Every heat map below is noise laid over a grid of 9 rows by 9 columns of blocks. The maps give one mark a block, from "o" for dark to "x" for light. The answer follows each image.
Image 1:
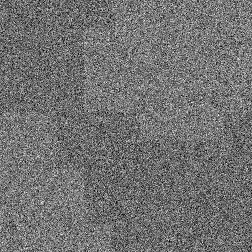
o o o o x x x x x
o o o x x x x x x
o o o x x x x x x
o o o x x x x x x
x x o o o x x x o
x x o o o o o o o
x x x o o o o o o
x x x o o o o o o
x x x x o o o o o
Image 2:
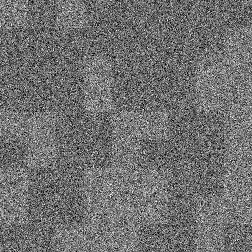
x o x o o o o o o
o o o o o o o o x
o o o x o o o x x
o o o x o o o x x
x x o o x x o o x
o x o o x o o o x
x o o x x x o o x
x o o x x x o x x
o o x x x o o x o
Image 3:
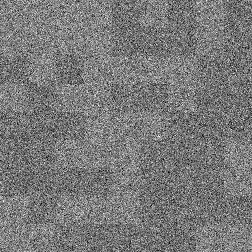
x x x x o x o x o
x x x x o o o x o
o x o x x x x o o
x o x x o o x o o
o o o x x x o o o
o o x x x o o o x
o o o o x o o o x
x o x x x o o o o
x x o o o o o x x
